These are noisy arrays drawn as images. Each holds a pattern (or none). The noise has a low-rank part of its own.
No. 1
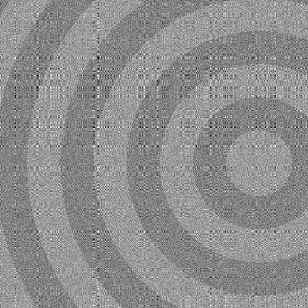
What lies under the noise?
rings round one point
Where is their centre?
middle right
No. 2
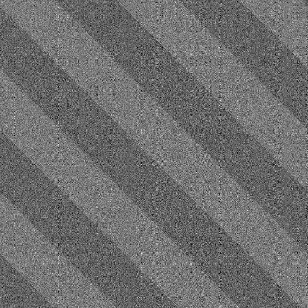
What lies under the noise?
diagonal stripes
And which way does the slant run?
top left to bottom right
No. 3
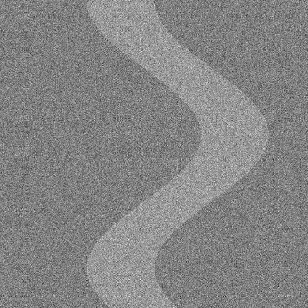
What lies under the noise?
a wavy band
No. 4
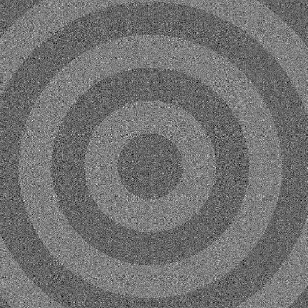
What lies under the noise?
rings round one point
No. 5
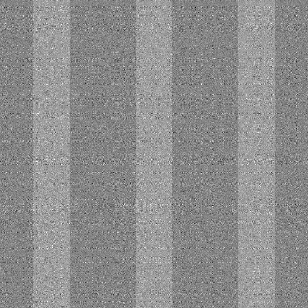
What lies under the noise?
vertical stripes
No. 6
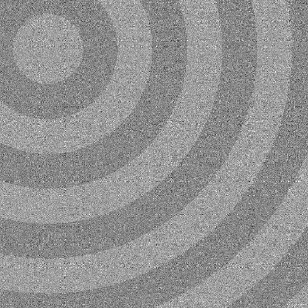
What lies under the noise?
rings round one point
